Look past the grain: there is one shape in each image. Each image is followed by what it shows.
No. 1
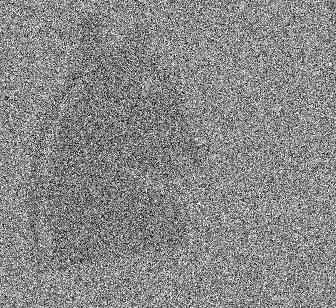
chess knight
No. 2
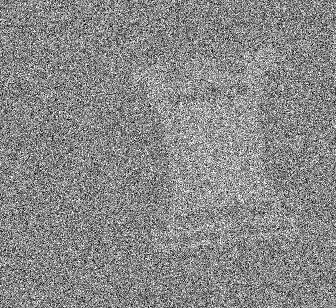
chess rook
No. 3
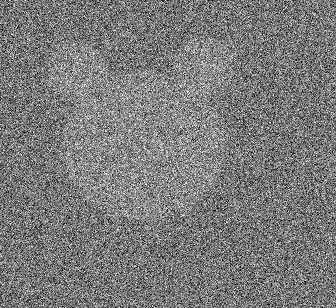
bear's head
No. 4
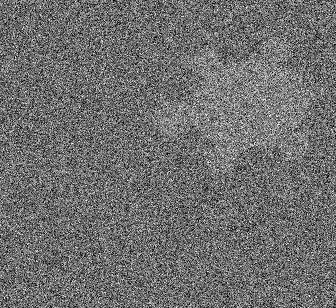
turtle
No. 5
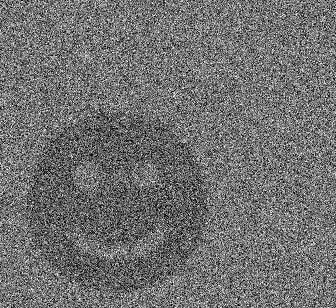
smiling face
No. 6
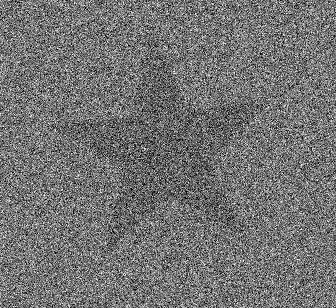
star
